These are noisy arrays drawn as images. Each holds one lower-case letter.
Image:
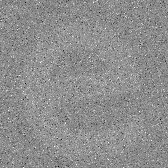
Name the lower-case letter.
e
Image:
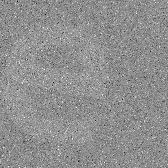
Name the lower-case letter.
e
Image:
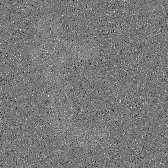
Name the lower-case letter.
t
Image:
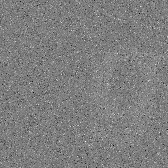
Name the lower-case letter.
g
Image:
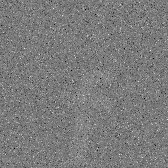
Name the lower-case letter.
f
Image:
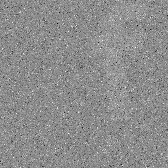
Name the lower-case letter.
f
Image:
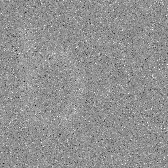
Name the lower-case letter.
b
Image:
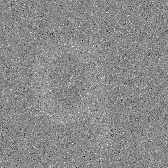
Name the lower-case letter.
q
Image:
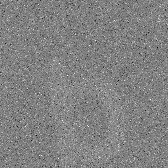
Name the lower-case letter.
b
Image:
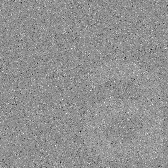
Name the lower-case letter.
a
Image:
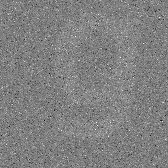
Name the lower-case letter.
g
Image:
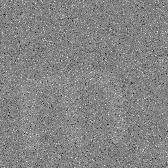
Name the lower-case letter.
m
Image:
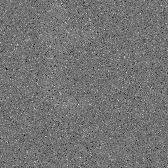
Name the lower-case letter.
t
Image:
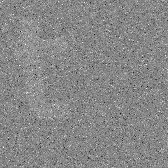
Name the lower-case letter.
t
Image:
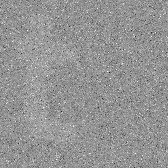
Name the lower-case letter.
t
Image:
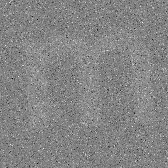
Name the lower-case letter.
m
